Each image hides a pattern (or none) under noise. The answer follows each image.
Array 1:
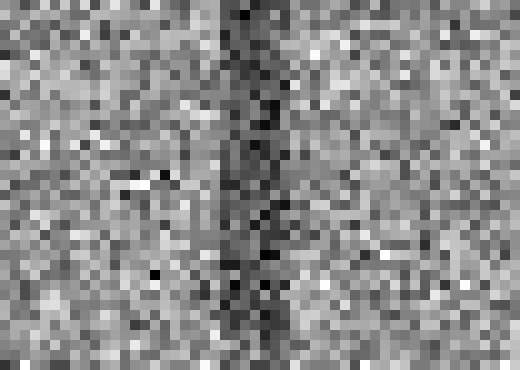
one band of columns
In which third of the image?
middle
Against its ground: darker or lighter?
darker
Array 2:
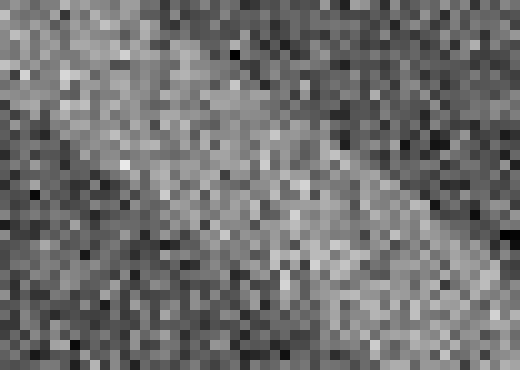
a diagonal band
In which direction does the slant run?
top left to bottom right
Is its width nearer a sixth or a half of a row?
a half
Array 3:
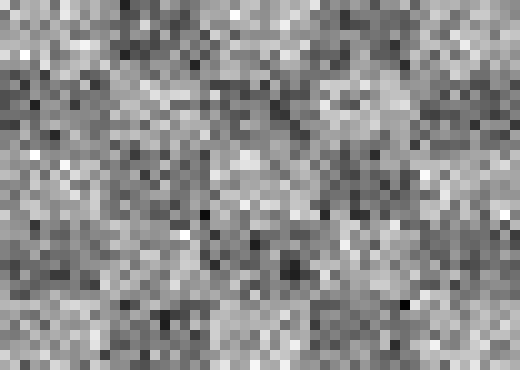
a checkerboard
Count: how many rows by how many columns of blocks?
5 by 5
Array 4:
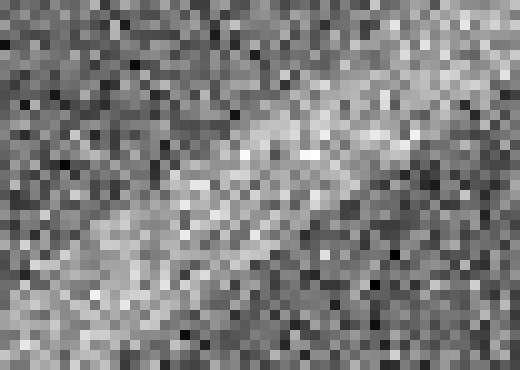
a diagonal band
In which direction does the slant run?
bottom left to top right
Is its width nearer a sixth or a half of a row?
a half
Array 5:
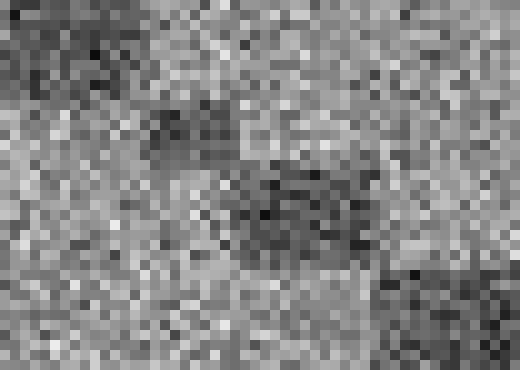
blocks along the diagonal
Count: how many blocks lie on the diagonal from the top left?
4
